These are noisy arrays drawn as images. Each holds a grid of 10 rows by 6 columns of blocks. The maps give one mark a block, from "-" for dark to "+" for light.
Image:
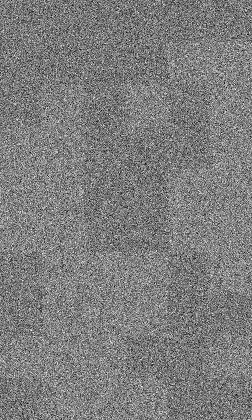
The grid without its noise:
- - - - - -
- - - - + +
- + - + - +
+ + - - - +
+ + - - + +
+ + - - + +
- + + + - +
- + + + - -
+ + + - - +
- + + + - -
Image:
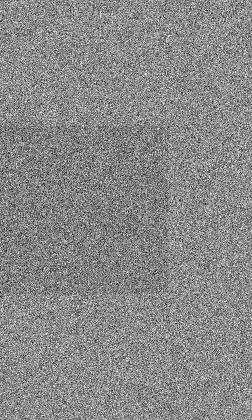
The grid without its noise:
+ + + + + +
+ + + + + +
+ + + + + +
- - - - + +
- - - - + +
- - - - + +
- - - - + +
+ + + + + +
+ + + + + +
+ + + + + +
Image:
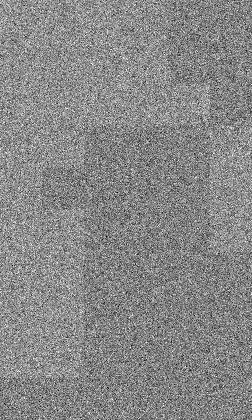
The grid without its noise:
+ + + + - -
+ + + + - -
+ + + + + -
+ + - - - +
+ - - - - +
+ + - - - +
+ + - - - -
+ + - - - -
+ + - - - -
- - - - - -
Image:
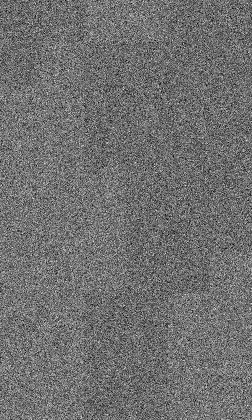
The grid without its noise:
- - + + - -
- + - - - -
+ + - - - -
+ + - - - -
+ + + - - -
+ + + - - -
+ + + - - +
+ + - - + +
+ + - - + +
+ + - - + +
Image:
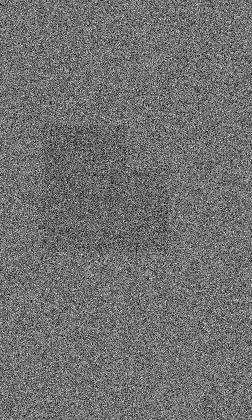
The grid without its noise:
+ + + + + +
+ + + + + +
+ + + + + +
+ - - + + +
+ - - - + +
+ - - - + +
+ + + + + +
+ + + + + +
+ + + + + +
+ + + + + +
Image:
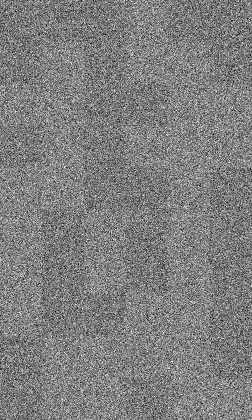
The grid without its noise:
- - - + - -
- + - + + -
+ + - - + +
- + - + + +
+ + - - + -
+ - + - + -
+ - + - + -
+ - - + + -
- + + + + -
- + + - + +
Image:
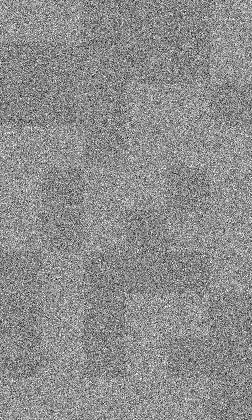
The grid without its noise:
+ + - - - +
- - - - - +
- - - + + -
+ + - + + +
+ - + + - +
+ - + - + +
- + - - - +
- + - + + -
- + - + - -
+ + + + + -
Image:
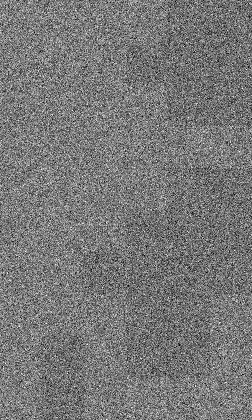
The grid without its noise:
+ + + + - -
+ + + - - -
+ + + + - -
+ + + + + +
+ + + + - -
+ + + - - -
+ + - - - -
+ + + - - +
+ - + - - +
+ - + + + +
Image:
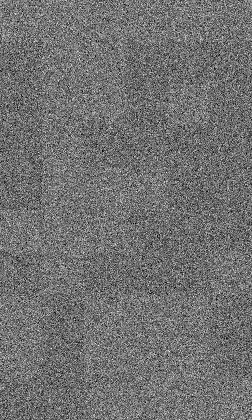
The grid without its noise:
+ + + + + +
- + + - - -
- + + - + -
- + - - - -
- + + + - -
+ + + - - -
- + - - - +
+ - + + + -
+ - + + + -
- - + + + +
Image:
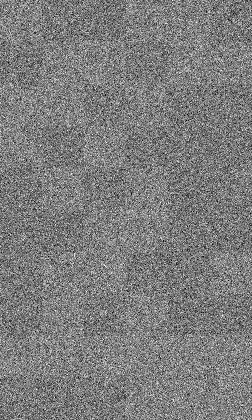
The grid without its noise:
+ - - + + -
- + + - + +
+ + - + - -
+ - + - - -
- + - + - -
- - + + - -
- + + - - +
- + - + - -
+ + + + + +
- - - + + +
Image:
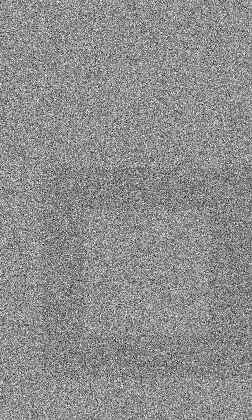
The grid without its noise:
+ + + + + +
+ + + + + +
+ + + + + +
+ + + + + +
+ - - - - -
+ - + + + -
+ - + + + -
+ - + + + -
+ - - - - -
+ + + + + +
